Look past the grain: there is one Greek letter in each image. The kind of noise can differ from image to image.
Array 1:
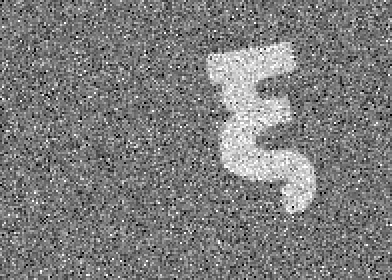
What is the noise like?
heavy tails
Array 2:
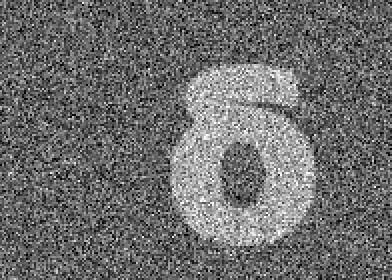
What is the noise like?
independent entries
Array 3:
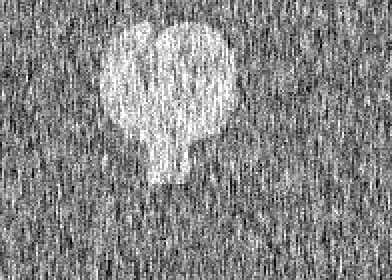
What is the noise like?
streaked along the columns
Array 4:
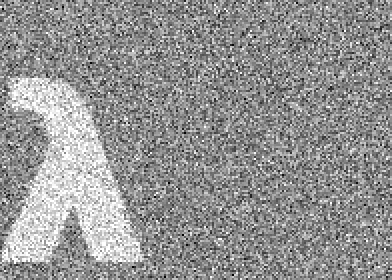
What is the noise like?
independent entries
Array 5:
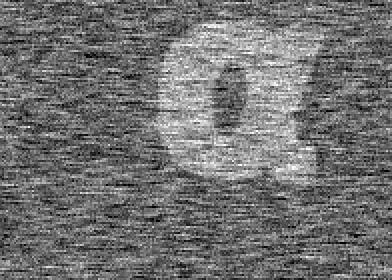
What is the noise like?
streaked along the rows
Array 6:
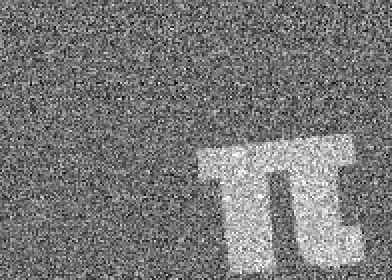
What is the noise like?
rows of uneven size
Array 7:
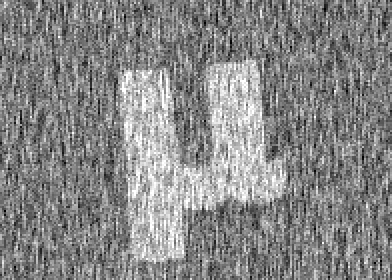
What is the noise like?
streaked along the columns
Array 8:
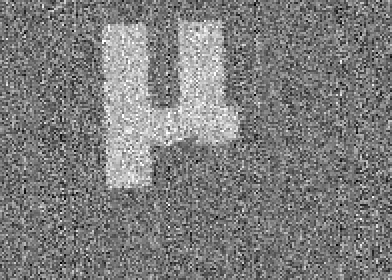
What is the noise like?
columns of uneven size
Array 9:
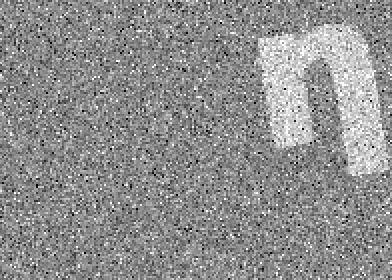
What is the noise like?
heavy tails
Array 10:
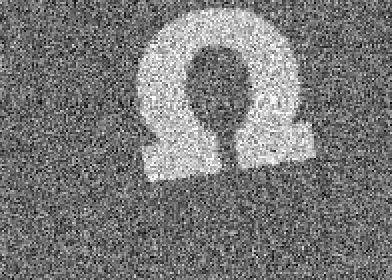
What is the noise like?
low rank plus noise
